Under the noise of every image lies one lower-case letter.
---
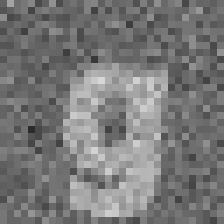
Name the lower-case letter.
g
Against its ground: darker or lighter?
lighter
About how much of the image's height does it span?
two thirds
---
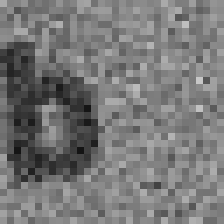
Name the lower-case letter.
b
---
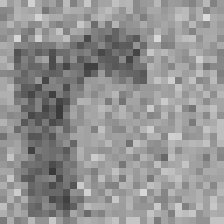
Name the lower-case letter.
r
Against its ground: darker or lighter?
darker
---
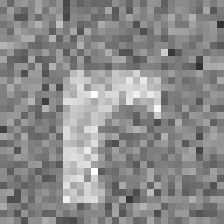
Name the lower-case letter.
r
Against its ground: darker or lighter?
lighter
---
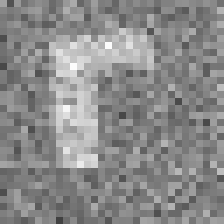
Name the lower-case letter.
r
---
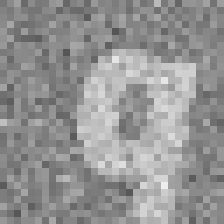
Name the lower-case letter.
q
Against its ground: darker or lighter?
lighter
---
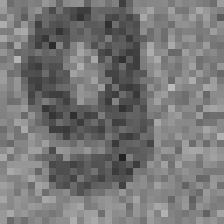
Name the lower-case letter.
g
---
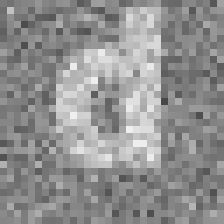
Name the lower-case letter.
d
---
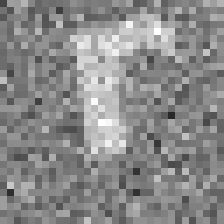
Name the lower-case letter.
r
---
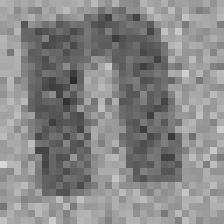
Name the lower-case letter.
n
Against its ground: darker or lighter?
darker
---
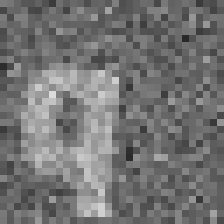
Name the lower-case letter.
q
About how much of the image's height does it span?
two thirds
